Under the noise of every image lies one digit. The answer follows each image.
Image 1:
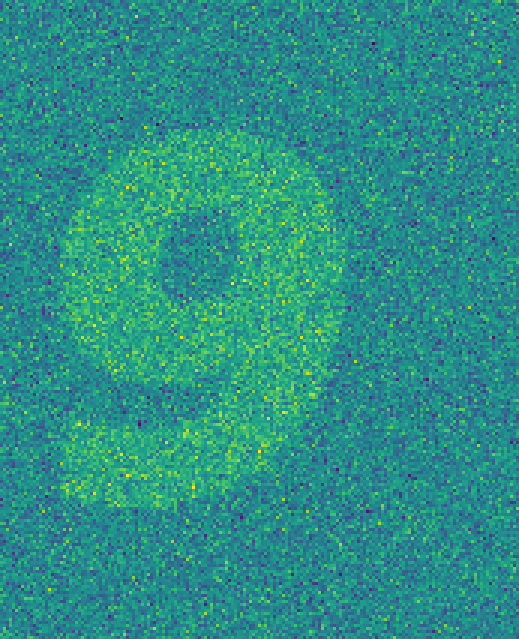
9
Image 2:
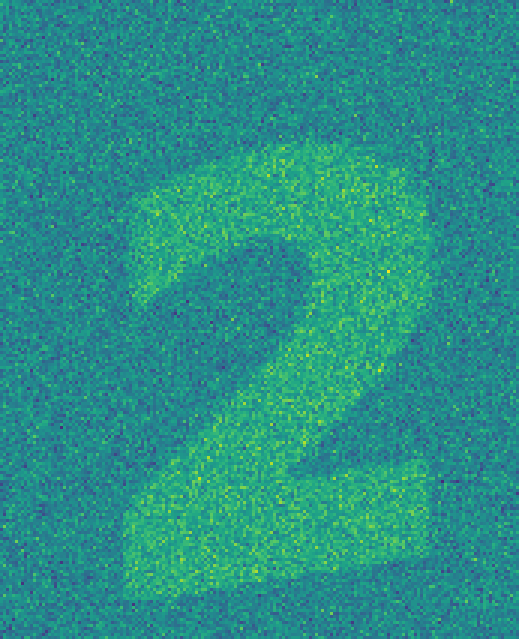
2
